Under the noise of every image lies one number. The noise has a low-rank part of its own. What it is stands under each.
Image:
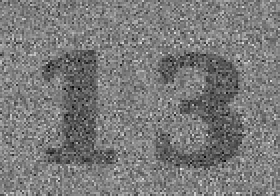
13
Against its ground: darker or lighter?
darker
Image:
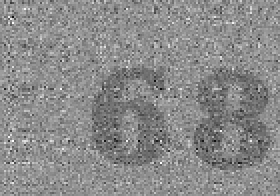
68
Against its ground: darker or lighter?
darker
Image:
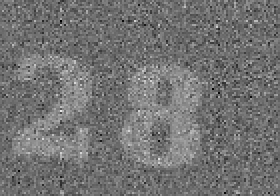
28
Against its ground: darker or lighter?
lighter
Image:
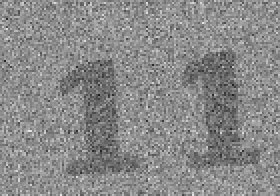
11
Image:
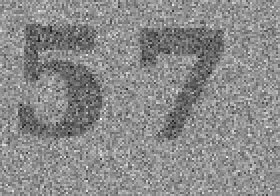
57
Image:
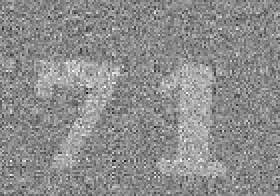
71
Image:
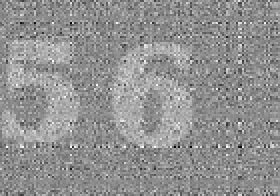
56
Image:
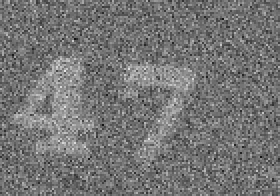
47
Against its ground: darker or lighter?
lighter
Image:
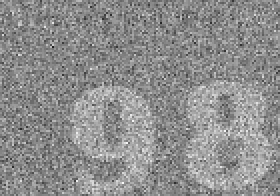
98
